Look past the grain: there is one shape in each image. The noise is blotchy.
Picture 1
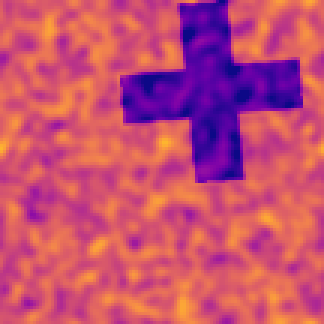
dark cross
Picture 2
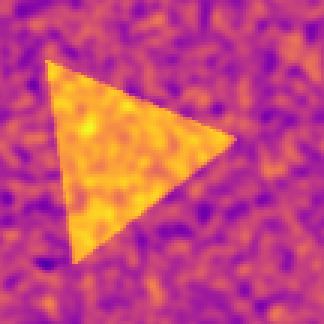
light triangle
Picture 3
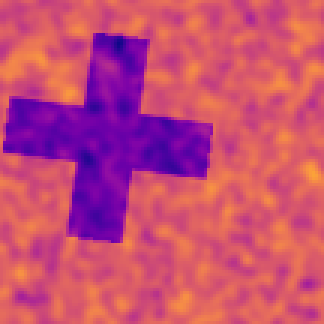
dark cross
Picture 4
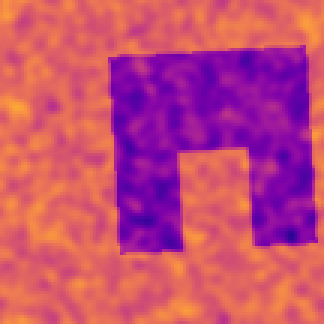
dark square with a notch
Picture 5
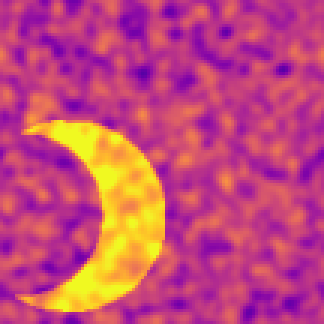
light crescent
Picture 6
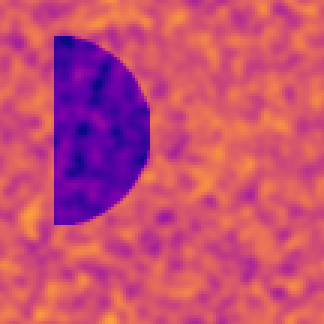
dark half disc
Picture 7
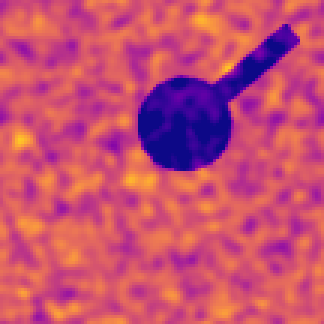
dark lollipop
